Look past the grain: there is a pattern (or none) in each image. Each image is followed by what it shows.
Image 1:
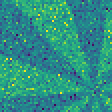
spokes from one point
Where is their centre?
bottom right
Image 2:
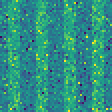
vertical stripes
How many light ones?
4
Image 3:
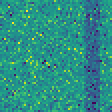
one vertical stripe
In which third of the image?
right
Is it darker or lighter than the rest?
darker
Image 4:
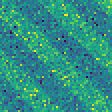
diagonal stripes
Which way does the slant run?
top left to bottom right
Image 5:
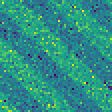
diagonal stripes
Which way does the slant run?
top left to bottom right
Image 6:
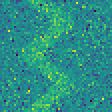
a wavy band
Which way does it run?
top to bottom
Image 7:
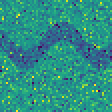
a wavy band
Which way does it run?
left to right
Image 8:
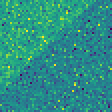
a sharp edge
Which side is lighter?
top left
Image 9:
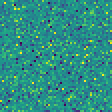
only noise
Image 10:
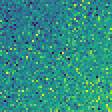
a smooth slope
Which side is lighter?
bottom right
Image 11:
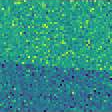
a sharp edge
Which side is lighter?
top
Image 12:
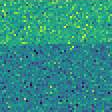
a sharp edge
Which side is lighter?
top
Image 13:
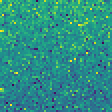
a smooth slope
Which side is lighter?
top
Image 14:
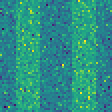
vertical stripes
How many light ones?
2
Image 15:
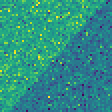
a sharp edge
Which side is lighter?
top left
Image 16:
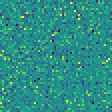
only noise
